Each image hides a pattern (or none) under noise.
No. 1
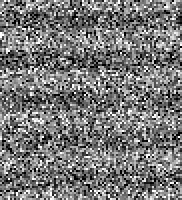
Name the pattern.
horizontal stripes
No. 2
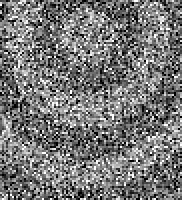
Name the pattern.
rings round one point
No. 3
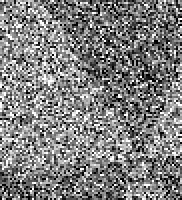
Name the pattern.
spokes from one point
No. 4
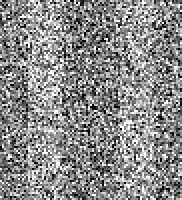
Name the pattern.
vertical stripes
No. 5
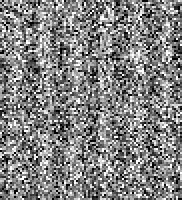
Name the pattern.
vertical stripes
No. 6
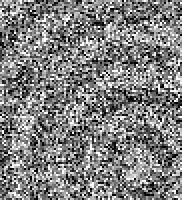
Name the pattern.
rings round one point
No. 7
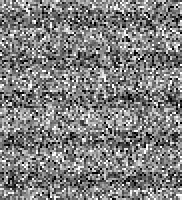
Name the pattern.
horizontal stripes
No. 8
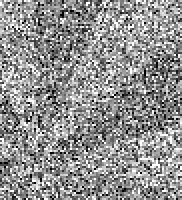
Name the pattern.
spokes from one point
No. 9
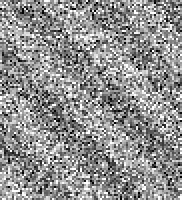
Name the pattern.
diagonal stripes
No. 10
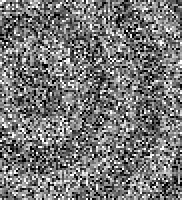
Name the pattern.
rings round one point
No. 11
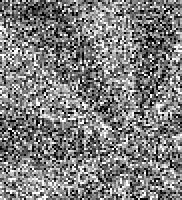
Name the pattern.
spokes from one point
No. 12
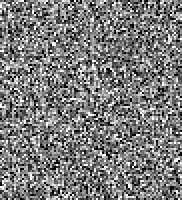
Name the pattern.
only noise
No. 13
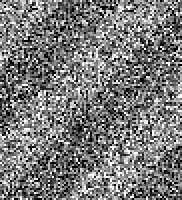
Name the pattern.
diagonal stripes
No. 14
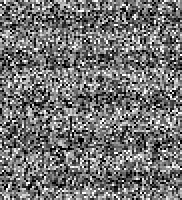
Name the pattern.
horizontal stripes
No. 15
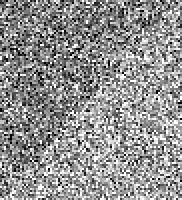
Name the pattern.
a sharp edge
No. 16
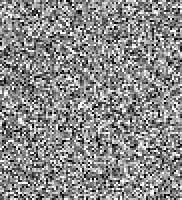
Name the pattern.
only noise
